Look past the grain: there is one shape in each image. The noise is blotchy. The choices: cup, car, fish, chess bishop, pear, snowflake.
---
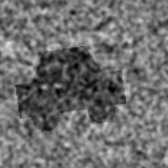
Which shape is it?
car
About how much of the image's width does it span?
two thirds
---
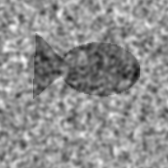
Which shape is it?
fish
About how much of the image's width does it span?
two thirds
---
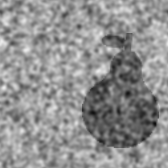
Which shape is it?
pear
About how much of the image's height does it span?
two thirds
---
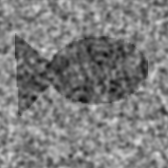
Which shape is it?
fish
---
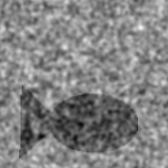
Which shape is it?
fish
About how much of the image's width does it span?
two thirds
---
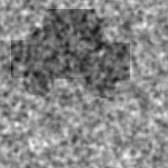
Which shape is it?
car
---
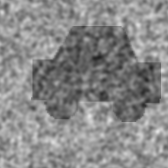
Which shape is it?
car
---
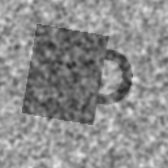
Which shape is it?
cup
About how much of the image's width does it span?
two thirds
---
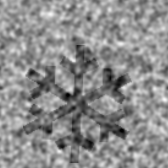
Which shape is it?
snowflake
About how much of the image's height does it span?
two thirds
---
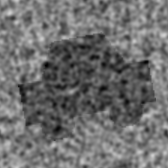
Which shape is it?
car
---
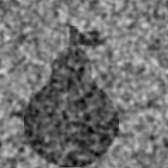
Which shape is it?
pear
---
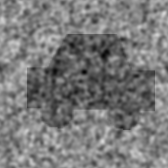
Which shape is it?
car
